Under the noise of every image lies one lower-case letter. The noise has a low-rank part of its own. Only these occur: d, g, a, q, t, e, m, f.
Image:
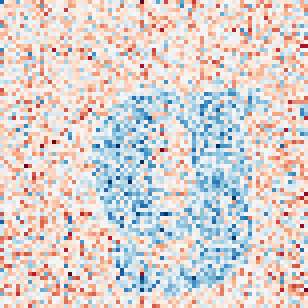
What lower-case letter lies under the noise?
g
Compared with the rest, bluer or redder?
bluer
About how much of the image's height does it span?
two thirds
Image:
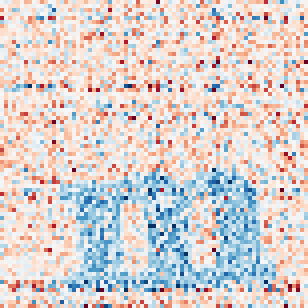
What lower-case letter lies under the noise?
m
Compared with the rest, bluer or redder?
bluer
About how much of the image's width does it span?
two thirds
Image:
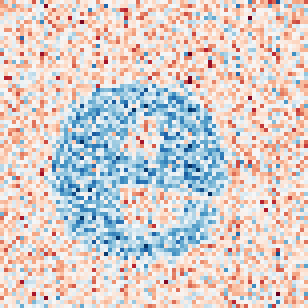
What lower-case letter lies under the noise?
e
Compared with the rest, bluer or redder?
bluer
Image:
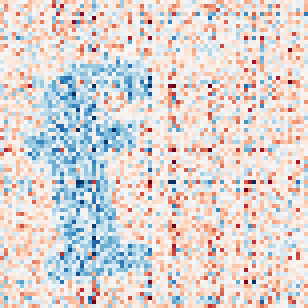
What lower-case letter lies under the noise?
f
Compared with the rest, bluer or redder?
bluer
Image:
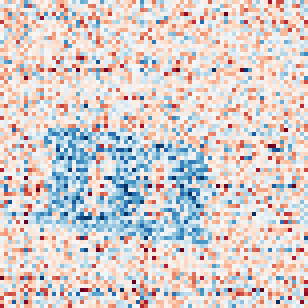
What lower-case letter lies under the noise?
m
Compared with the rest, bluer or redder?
bluer
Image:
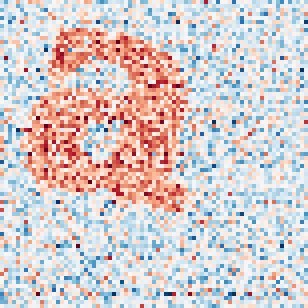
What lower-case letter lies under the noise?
a
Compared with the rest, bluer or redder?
redder
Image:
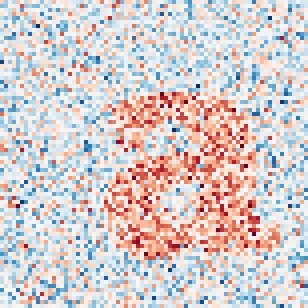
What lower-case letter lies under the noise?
a
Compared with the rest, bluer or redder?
redder
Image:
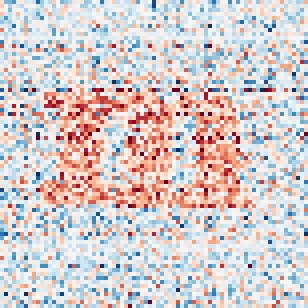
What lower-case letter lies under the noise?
m
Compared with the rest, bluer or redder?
redder
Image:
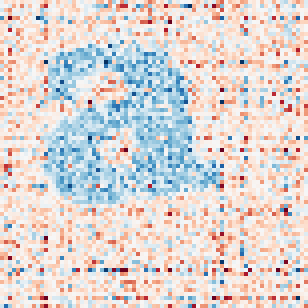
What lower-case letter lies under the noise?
a
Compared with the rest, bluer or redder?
bluer
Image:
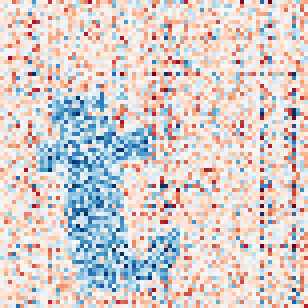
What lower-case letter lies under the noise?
t
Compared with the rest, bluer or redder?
bluer
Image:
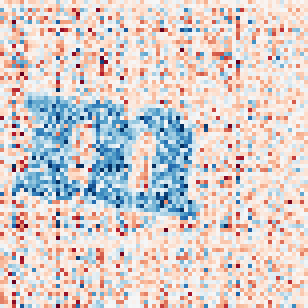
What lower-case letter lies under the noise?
m
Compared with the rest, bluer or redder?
bluer
